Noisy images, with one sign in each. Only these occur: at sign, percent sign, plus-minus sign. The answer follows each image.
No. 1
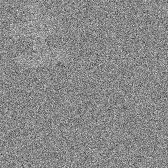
plus-minus sign
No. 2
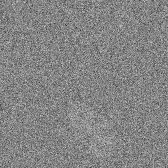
percent sign
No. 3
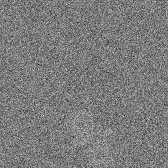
percent sign
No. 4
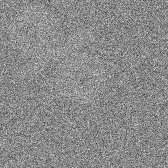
percent sign
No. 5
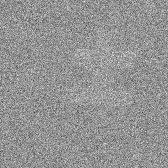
plus-minus sign
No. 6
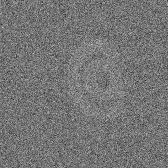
at sign
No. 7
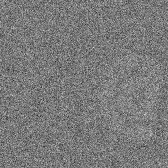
at sign
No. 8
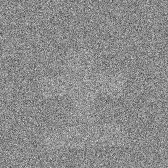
plus-minus sign
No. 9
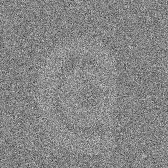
at sign
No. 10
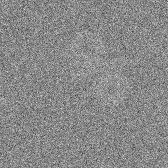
percent sign
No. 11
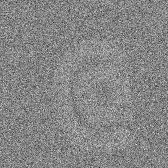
at sign
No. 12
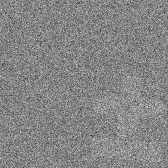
plus-minus sign
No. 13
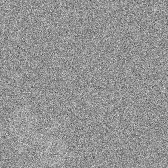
percent sign
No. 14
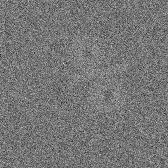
percent sign
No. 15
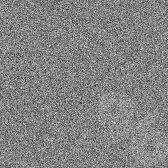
percent sign
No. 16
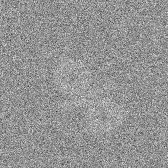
percent sign
